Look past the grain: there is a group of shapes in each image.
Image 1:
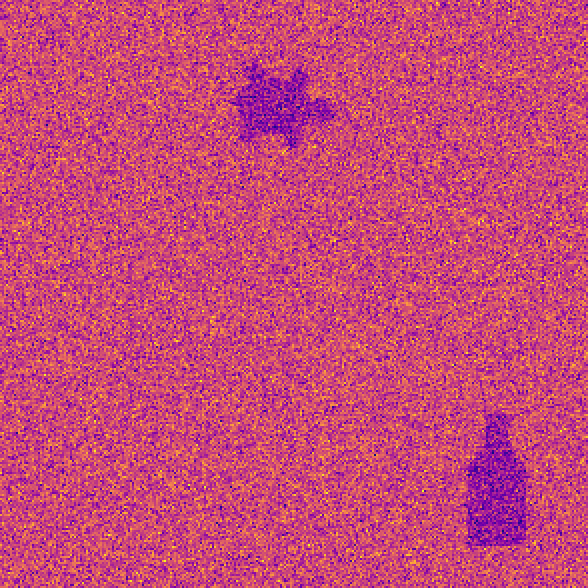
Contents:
top middle: dark turtle; bottom right: dark bottle
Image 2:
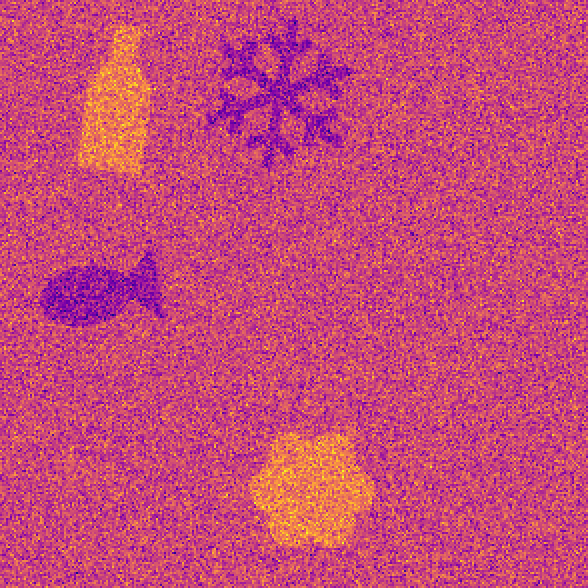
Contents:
top left: light bottle; top middle: dark snowflake; middle left: dark fish; bottom middle: light flower
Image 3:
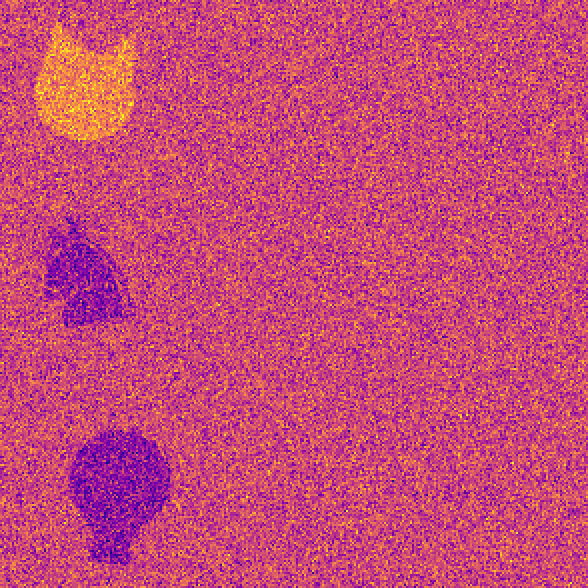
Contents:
top left: light cat's head; middle left: dark chess knight; bottom left: dark light bulb
